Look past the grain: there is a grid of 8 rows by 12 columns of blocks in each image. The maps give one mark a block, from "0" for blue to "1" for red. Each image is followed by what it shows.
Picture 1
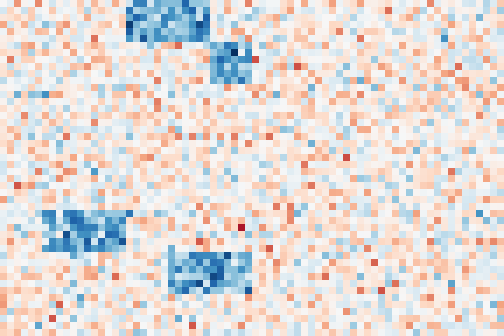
1 1 1 0 0 1 1 1 1 1 1 1
1 1 1 1 1 0 1 1 1 1 1 1
1 1 1 1 1 1 1 1 1 1 1 1
1 1 1 1 1 1 1 1 1 1 1 1
1 1 1 1 1 1 1 1 1 1 1 1
1 0 0 1 1 1 1 1 1 1 1 1
1 1 1 1 0 0 1 1 1 1 1 1
1 1 1 1 1 1 1 1 1 1 1 1
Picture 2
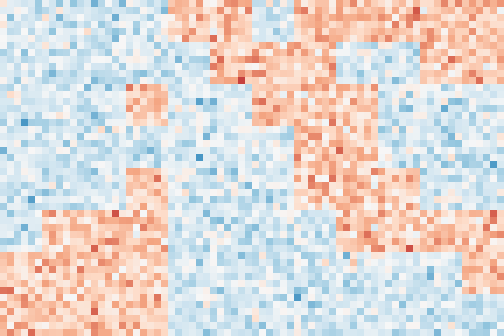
0 0 0 0 1 1 0 1 1 1 1 1
0 0 0 0 0 1 1 1 0 0 1 1
0 0 0 1 0 0 1 1 1 0 0 0
0 0 0 0 0 0 0 1 1 0 0 0
0 0 0 1 0 0 0 1 1 1 0 0
0 1 1 1 0 0 0 0 1 1 1 1
1 1 1 1 0 0 0 0 0 0 0 1
1 1 1 1 0 0 0 0 0 0 0 0
